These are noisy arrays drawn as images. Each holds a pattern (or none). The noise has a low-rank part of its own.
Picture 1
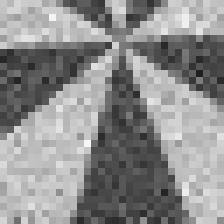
spokes from one point
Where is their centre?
top middle
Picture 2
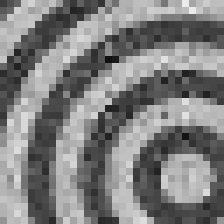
rings round one point
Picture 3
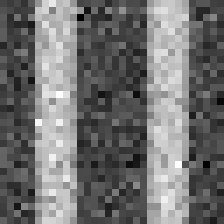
vertical stripes
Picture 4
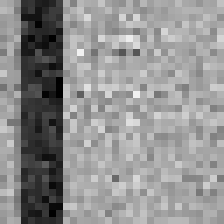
one vertical stripe
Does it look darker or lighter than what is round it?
darker
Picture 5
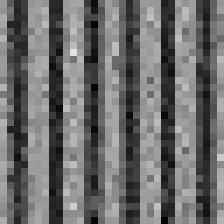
vertical stripes
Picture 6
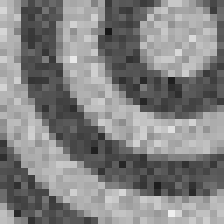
rings round one point
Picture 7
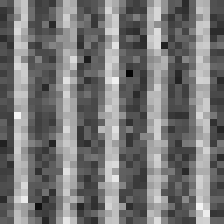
vertical stripes
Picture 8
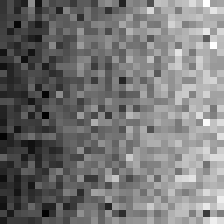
a smooth slope
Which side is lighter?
right
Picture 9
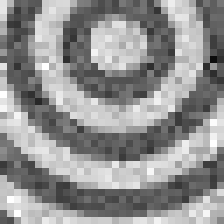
rings round one point
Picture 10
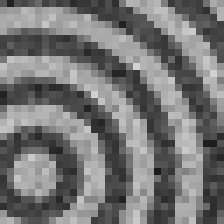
rings round one point
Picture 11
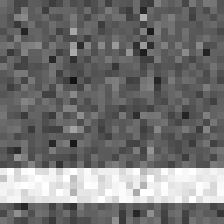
one horizontal stripe
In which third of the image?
bottom
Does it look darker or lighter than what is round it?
lighter
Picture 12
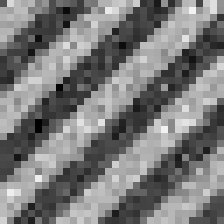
diagonal stripes
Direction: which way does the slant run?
bottom left to top right
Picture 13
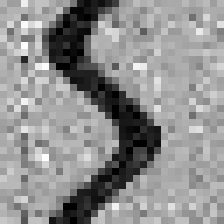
a wavy band
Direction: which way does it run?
top to bottom
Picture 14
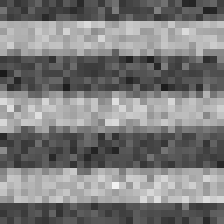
horizontal stripes
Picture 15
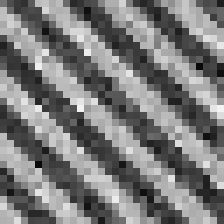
diagonal stripes
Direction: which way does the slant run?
top left to bottom right
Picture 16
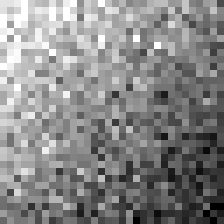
a smooth slope
